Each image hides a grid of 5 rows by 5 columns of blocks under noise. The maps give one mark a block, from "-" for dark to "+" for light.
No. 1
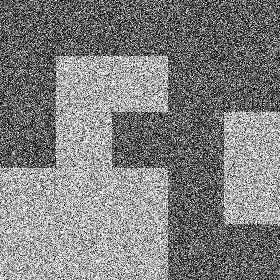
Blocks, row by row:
- - - - -
- + + - -
- + - - +
+ + + - +
+ + + - -
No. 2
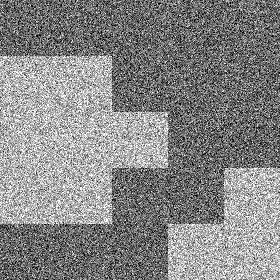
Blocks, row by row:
- - - - -
+ + - - -
+ + + - -
+ + - - +
- - - + +
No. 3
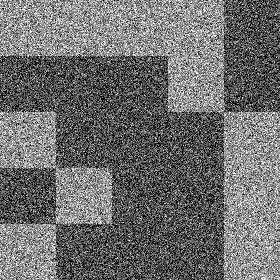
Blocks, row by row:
+ + + + -
- - - + -
+ - - - +
- + - - +
+ - - - +
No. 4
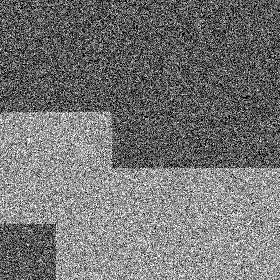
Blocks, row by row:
- - - - -
- - - - -
+ + - - -
+ + + + +
- + + + +
